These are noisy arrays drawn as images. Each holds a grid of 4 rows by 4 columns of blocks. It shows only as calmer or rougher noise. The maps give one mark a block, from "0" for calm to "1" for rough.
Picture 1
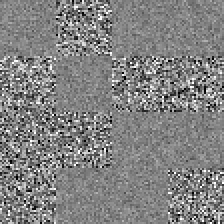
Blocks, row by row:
0 1 0 0
1 0 1 1
1 1 0 0
1 0 0 1
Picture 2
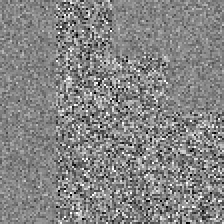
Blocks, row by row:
0 1 0 0
0 1 1 0
0 1 1 1
0 1 1 1
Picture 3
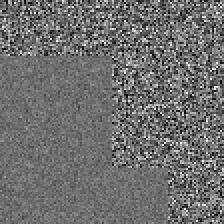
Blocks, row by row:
1 1 1 1
0 0 1 1
0 0 1 1
0 0 0 1
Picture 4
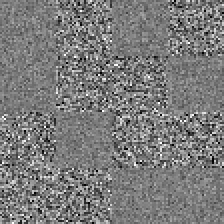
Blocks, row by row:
0 1 0 1
0 1 1 0
1 0 1 1
1 1 0 0
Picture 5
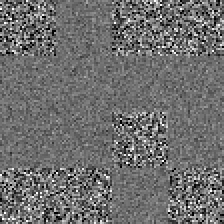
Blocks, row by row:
1 0 1 1
0 0 0 0
0 0 1 0
1 1 0 1
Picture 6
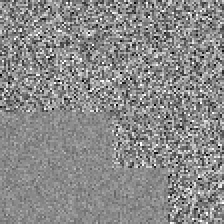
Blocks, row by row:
1 1 1 1
1 1 1 1
0 0 1 1
0 0 0 1
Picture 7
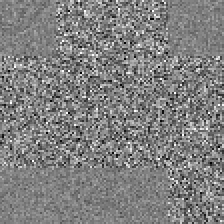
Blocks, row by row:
0 1 1 0
1 1 1 1
1 1 1 1
0 0 0 1
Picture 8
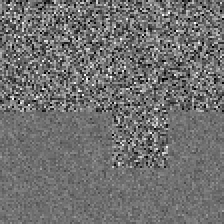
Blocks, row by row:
1 1 1 1
1 1 1 1
0 0 1 0
0 0 0 0
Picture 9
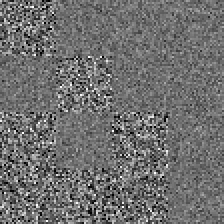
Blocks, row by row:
1 0 0 0
0 1 0 0
1 0 1 0
1 1 1 0
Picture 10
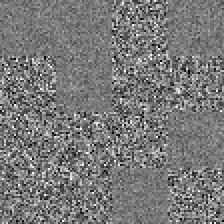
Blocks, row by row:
0 0 1 0
1 0 1 1
1 1 1 0
1 1 0 1
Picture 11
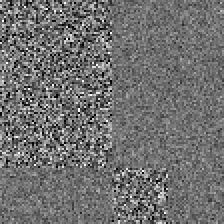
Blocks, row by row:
1 1 0 0
1 1 0 0
1 1 0 0
0 0 1 0
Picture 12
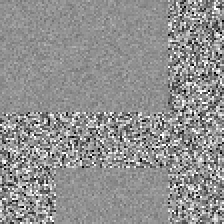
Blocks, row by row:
0 0 0 1
0 0 0 1
1 1 1 1
1 0 0 1
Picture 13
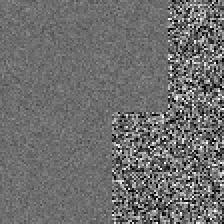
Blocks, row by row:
0 0 0 1
0 0 0 1
0 0 1 1
0 0 1 1
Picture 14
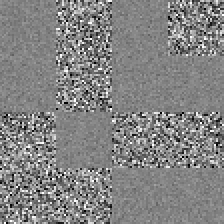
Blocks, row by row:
0 1 0 1
0 1 0 0
1 0 1 1
1 1 0 0
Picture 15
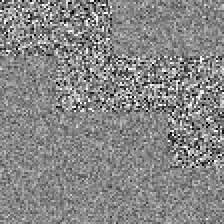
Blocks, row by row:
1 1 0 0
0 1 1 1
0 0 0 1
0 0 0 0
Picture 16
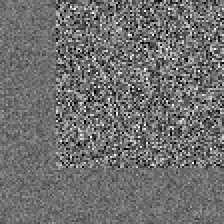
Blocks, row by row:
0 1 1 1
0 1 1 1
0 1 1 1
0 0 0 0
